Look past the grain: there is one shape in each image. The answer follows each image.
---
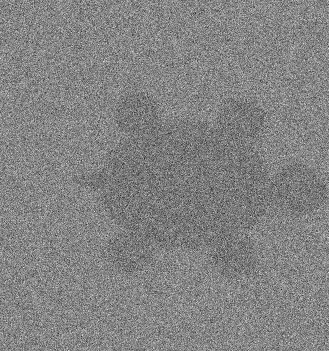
turtle
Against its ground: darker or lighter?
darker
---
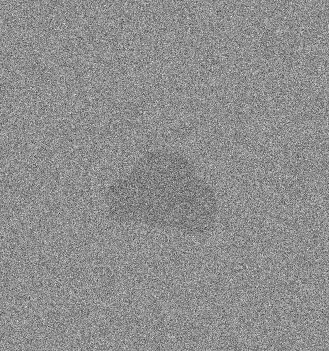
cloud
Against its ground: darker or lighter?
darker
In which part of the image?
centre
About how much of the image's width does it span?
a third
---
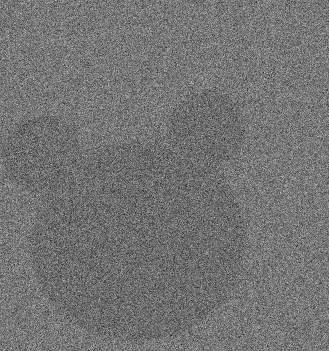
bear's head
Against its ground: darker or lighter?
darker
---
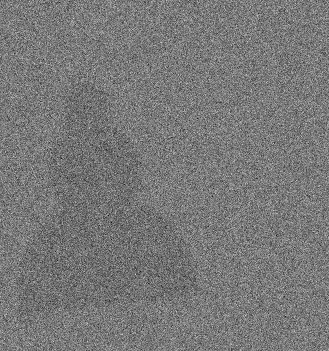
chess pawn
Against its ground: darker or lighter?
darker
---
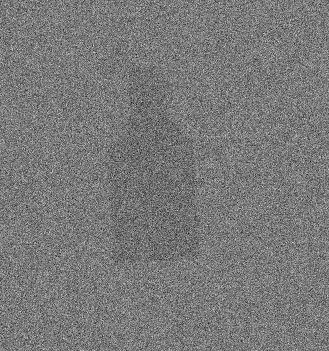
bottle
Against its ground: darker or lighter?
darker
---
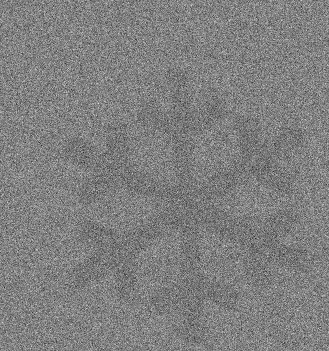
snowflake
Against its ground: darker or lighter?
darker
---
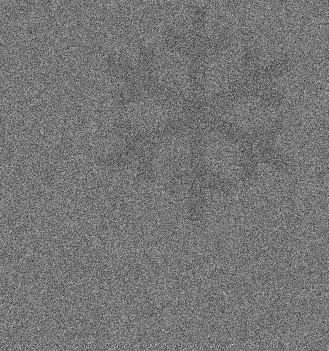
snowflake
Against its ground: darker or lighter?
darker
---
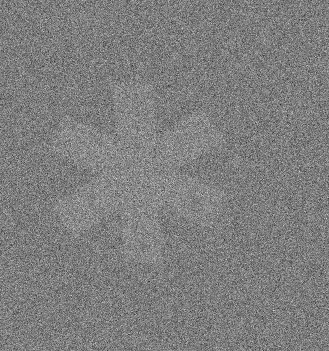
asterisk
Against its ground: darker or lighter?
lighter
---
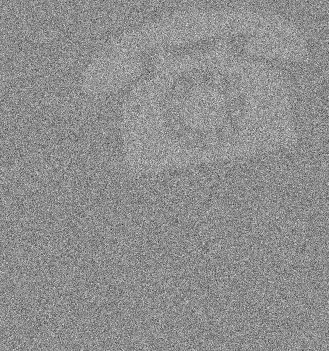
telephone
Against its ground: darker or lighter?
lighter
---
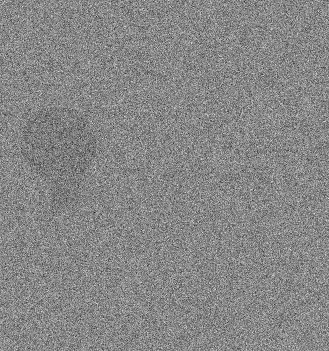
light bulb
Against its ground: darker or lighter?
darker
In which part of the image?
middle left
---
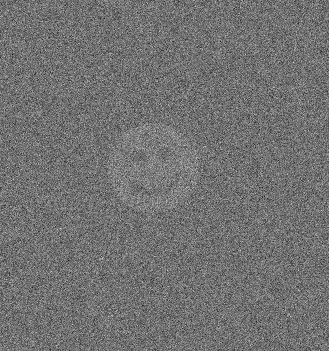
smiling face
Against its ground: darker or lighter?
lighter
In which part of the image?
centre
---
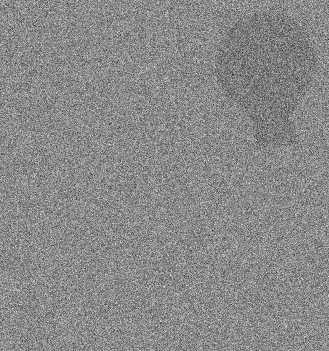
light bulb
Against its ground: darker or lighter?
darker
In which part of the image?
top right
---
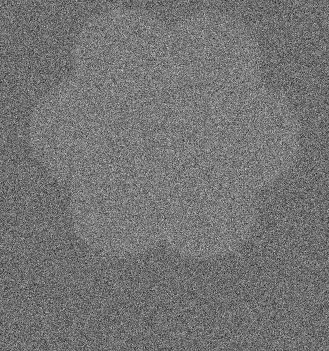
flower
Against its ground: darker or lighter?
lighter
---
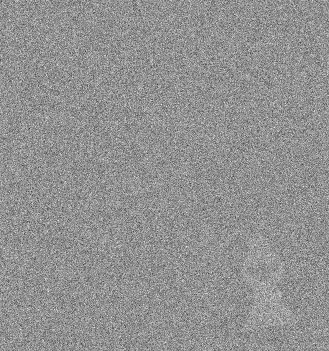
chess bishop
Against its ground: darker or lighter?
lighter
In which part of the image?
bottom right
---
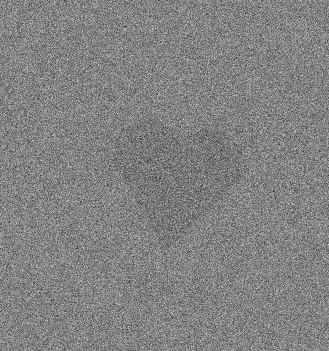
heart
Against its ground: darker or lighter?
darker
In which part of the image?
centre
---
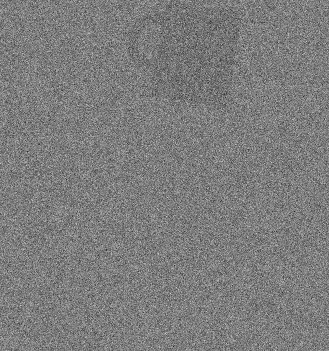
cup
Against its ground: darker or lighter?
darker
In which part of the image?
top middle
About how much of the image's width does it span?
a third
